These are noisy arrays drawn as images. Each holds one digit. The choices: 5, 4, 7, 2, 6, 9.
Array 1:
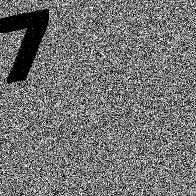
7
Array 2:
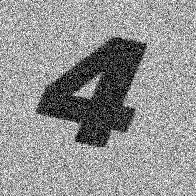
4
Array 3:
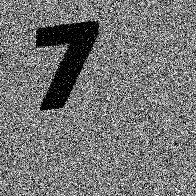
7
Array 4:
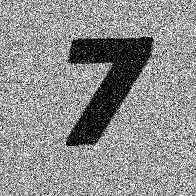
7
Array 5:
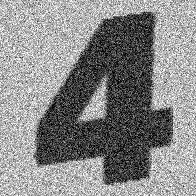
4
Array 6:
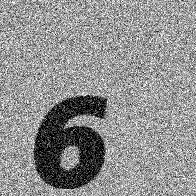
6
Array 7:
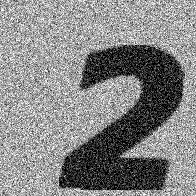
2
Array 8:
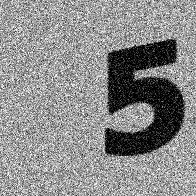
5
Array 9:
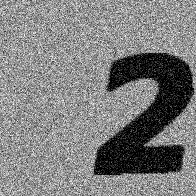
2
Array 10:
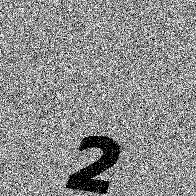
2
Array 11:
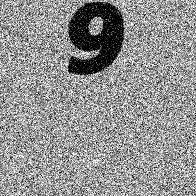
9
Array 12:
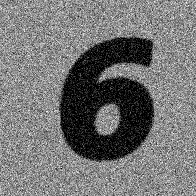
6
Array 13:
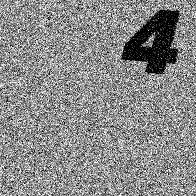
4
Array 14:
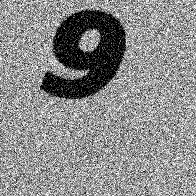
9
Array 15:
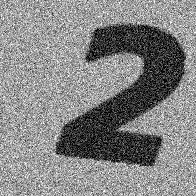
2
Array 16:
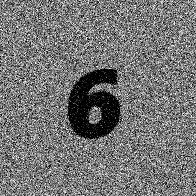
6
